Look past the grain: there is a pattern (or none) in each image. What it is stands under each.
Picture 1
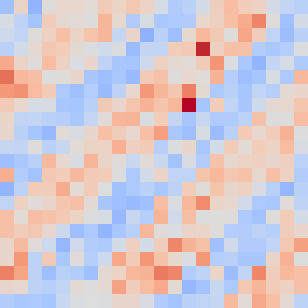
diagonal stripes
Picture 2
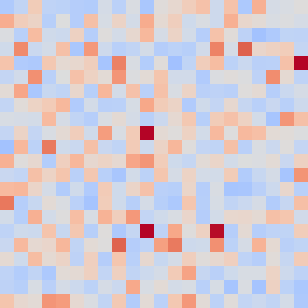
only noise
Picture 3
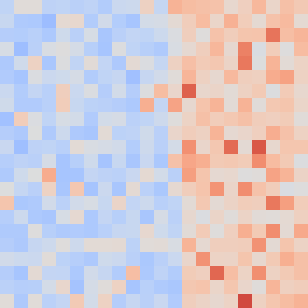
a sharp edge
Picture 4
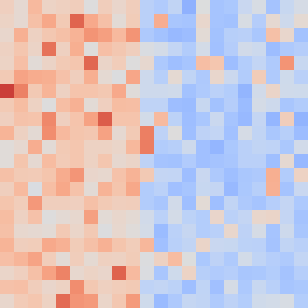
a sharp edge
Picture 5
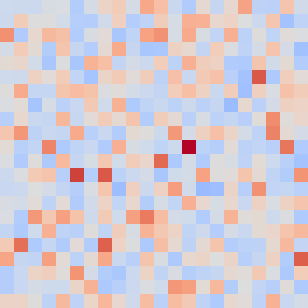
only noise
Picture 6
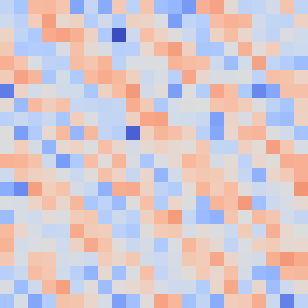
diagonal stripes
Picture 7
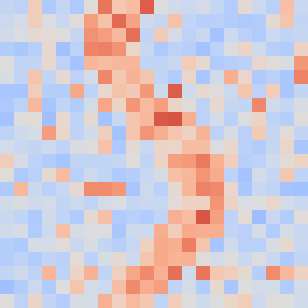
a wavy band
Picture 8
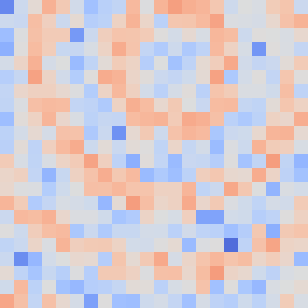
rings round one point
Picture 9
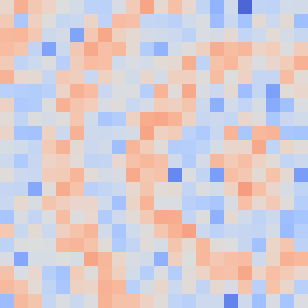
rings round one point
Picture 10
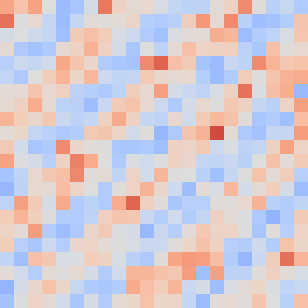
diagonal stripes
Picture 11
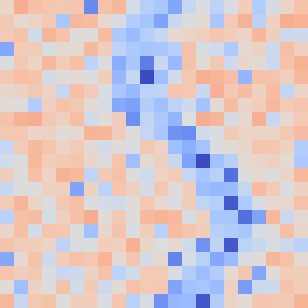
a wavy band
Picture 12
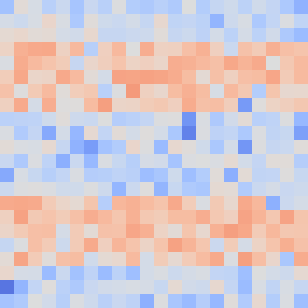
horizontal stripes
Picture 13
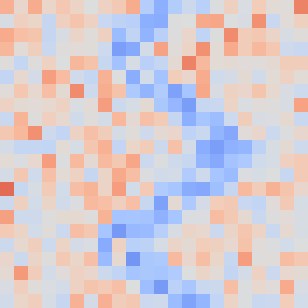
a wavy band
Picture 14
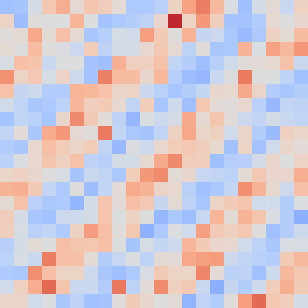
diagonal stripes
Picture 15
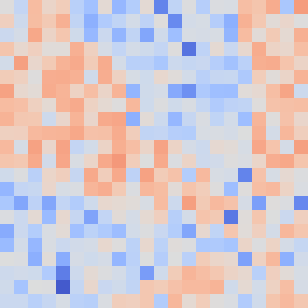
spokes from one point
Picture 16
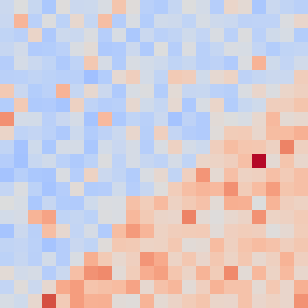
a sharp edge
